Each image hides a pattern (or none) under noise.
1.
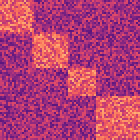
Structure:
blocks along the diagonal
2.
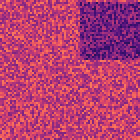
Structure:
one block
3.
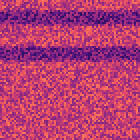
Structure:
bands of rows
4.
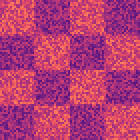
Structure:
a checkerboard
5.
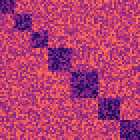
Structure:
blocks along the diagonal
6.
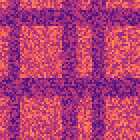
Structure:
bands of rows crossing bands of columns
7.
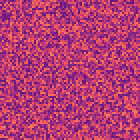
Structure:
only noise
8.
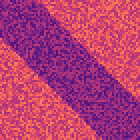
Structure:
a diagonal band
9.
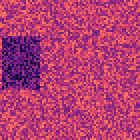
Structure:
one block
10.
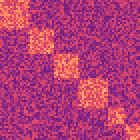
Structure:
blocks along the diagonal
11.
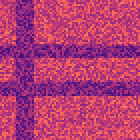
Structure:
bands of rows crossing bands of columns
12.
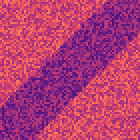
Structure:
a diagonal band
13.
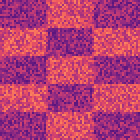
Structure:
a checkerboard
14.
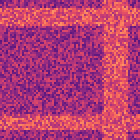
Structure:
bands of rows crossing bands of columns
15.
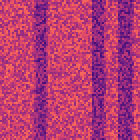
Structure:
bands of columns
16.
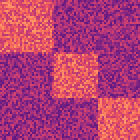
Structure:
blocks along the diagonal
